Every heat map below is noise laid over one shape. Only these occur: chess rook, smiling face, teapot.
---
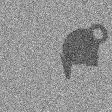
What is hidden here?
dark teapot
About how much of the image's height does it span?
half
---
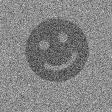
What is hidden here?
dark smiling face
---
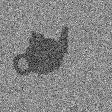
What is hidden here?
dark teapot
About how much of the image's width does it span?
half
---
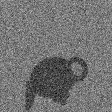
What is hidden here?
dark teapot
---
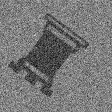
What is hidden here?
dark chess rook
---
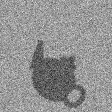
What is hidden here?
dark teapot
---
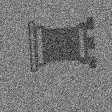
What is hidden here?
dark chess rook
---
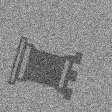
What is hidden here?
dark chess rook
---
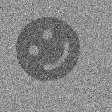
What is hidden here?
dark smiling face
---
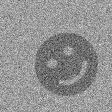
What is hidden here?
dark smiling face
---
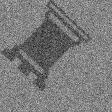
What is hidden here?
dark chess rook
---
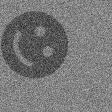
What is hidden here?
dark smiling face
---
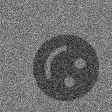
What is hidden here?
dark smiling face
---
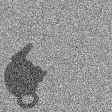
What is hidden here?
dark teapot
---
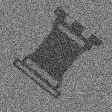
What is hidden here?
dark chess rook
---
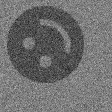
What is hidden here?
dark smiling face
